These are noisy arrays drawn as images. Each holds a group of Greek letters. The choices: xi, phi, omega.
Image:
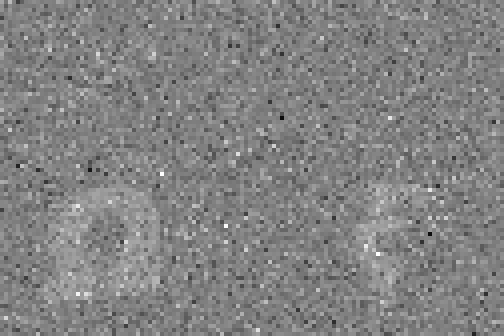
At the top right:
nothing
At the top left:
nothing
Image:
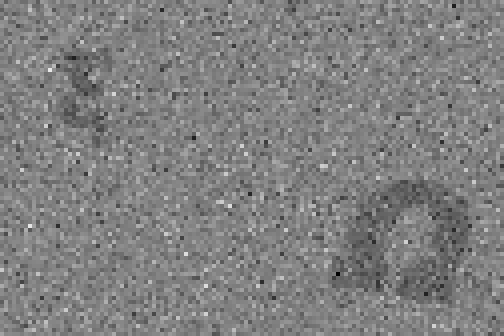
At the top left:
xi
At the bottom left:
nothing
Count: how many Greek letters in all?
2
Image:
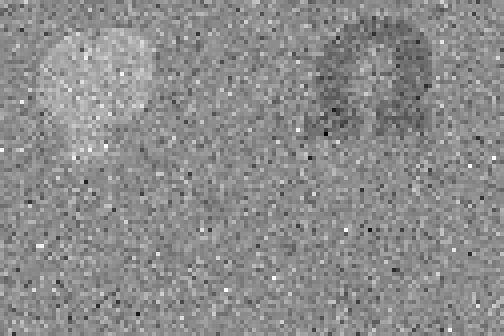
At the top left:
phi
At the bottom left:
nothing
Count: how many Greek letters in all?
2
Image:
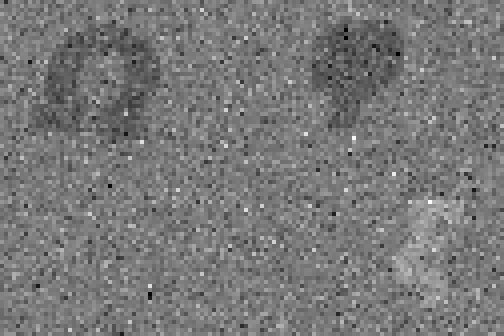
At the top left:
omega
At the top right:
phi
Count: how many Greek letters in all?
3
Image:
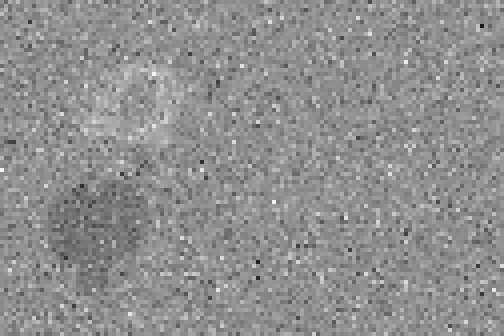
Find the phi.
bottom left
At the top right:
nothing
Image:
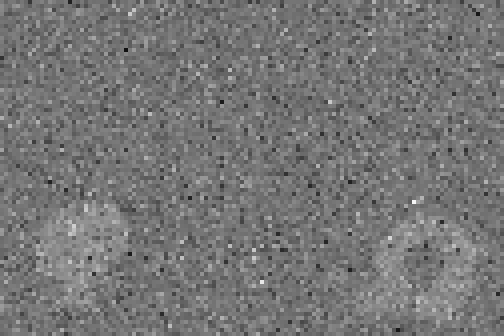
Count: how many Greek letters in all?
2
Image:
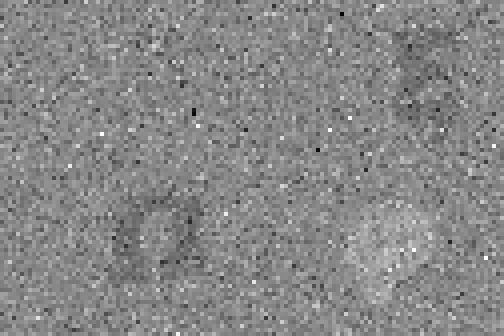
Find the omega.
bottom left
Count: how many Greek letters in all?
3
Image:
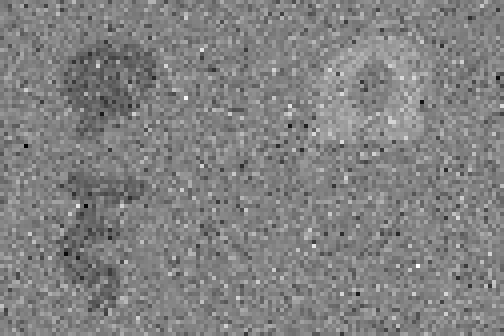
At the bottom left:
xi
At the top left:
phi
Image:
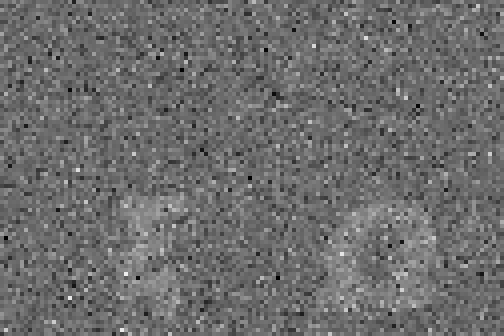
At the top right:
nothing
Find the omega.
bottom right
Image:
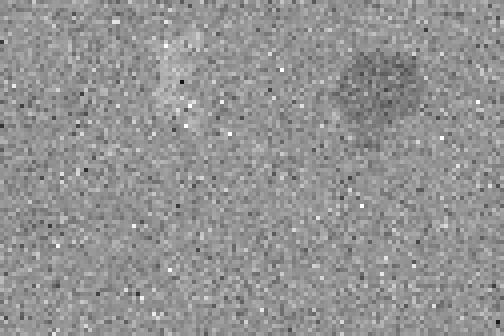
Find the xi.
top left
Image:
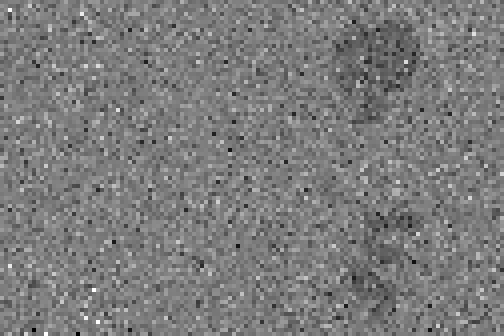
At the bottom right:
xi
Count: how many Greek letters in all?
2
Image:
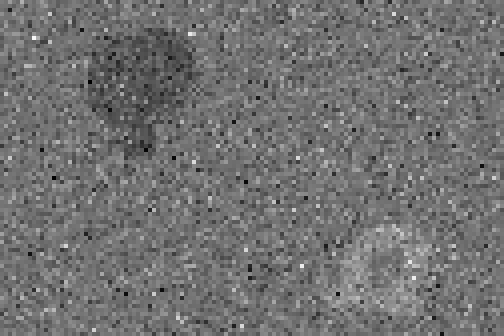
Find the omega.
bottom right
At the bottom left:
nothing
